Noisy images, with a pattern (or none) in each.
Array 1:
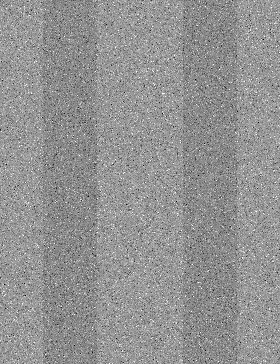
vertical stripes
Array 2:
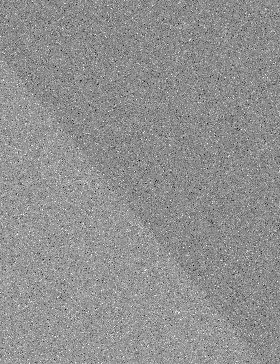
a sharp edge
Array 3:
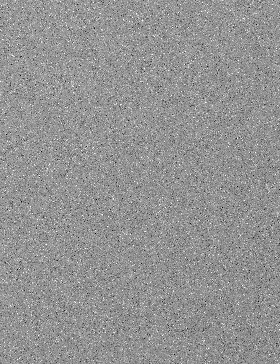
a smooth slope
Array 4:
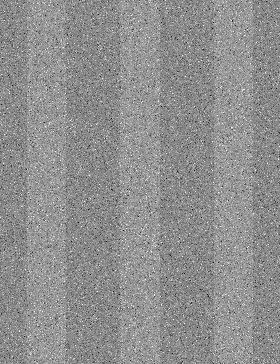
vertical stripes
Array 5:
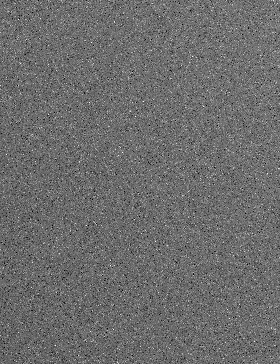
a smooth slope
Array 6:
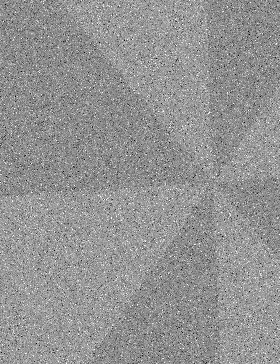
spokes from one point
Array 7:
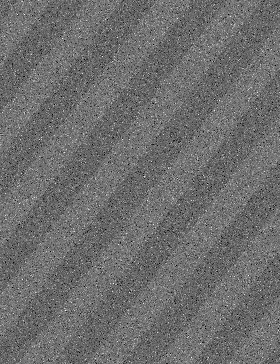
diagonal stripes
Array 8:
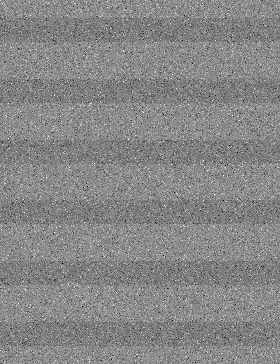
horizontal stripes
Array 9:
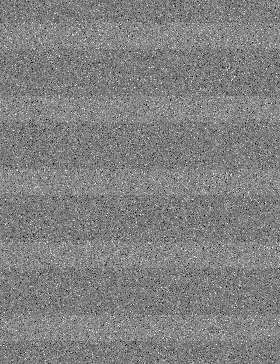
horizontal stripes
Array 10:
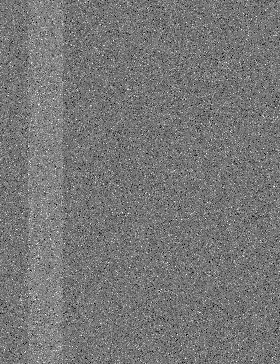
one vertical stripe
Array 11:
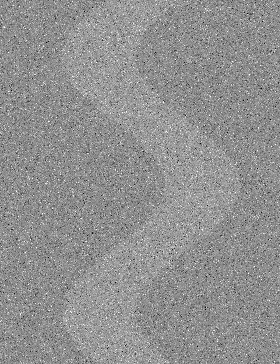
a wavy band
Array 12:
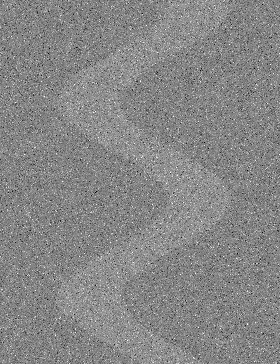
a wavy band
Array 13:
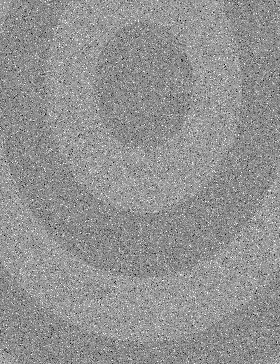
rings round one point
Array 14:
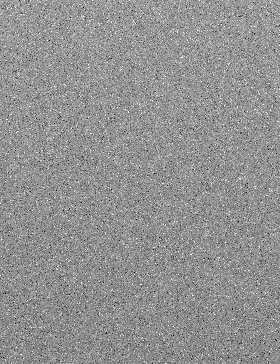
a smooth slope
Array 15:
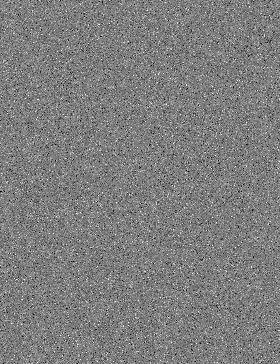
only noise
